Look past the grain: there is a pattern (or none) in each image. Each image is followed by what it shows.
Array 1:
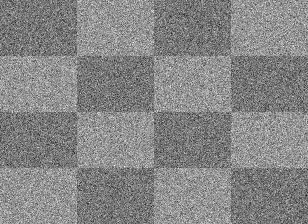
a checkerboard
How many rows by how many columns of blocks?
4 by 4
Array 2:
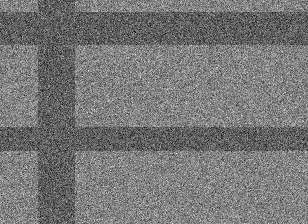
bands of rows crossing bands of columns
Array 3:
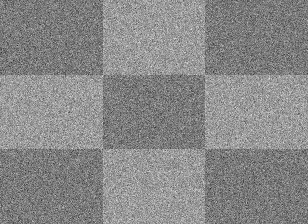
a checkerboard
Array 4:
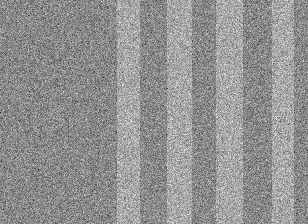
bands of columns
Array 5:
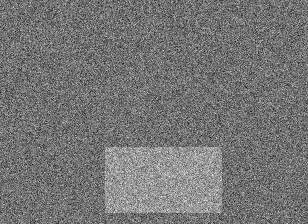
one block
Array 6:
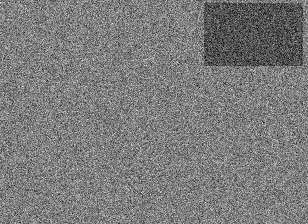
one block
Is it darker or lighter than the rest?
darker
